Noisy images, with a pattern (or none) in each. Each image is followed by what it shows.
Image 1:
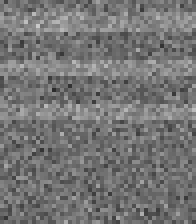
bands of rows
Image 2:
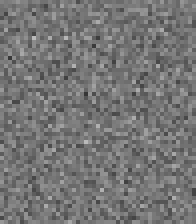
only noise
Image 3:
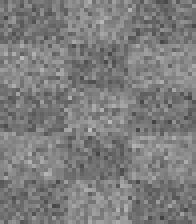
a checkerboard
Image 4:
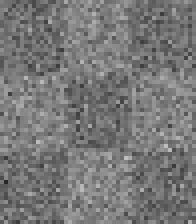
a checkerboard
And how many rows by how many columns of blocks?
3 by 3
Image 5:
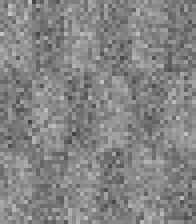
a checkerboard
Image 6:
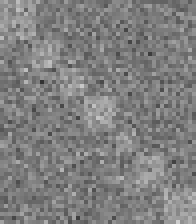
blocks along the diagonal
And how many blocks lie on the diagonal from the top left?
7
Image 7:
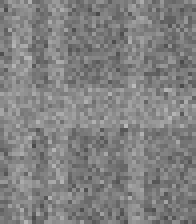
bands of rows crossing bands of columns
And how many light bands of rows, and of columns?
1 and 3
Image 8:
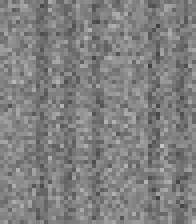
bands of columns
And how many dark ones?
5
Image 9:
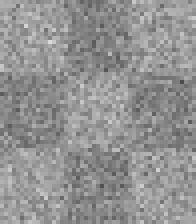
a checkerboard
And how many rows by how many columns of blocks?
3 by 3
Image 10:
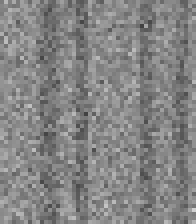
bands of columns
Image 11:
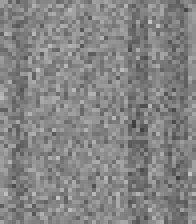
bands of columns
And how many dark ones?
3
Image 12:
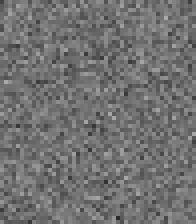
only noise
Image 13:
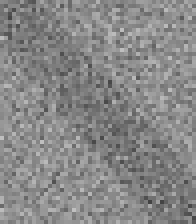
a diagonal band
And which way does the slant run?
top left to bottom right
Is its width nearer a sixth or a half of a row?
a half
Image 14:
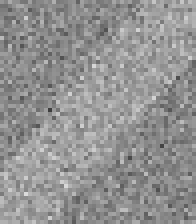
a diagonal band
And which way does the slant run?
bottom left to top right
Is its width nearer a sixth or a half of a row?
a half
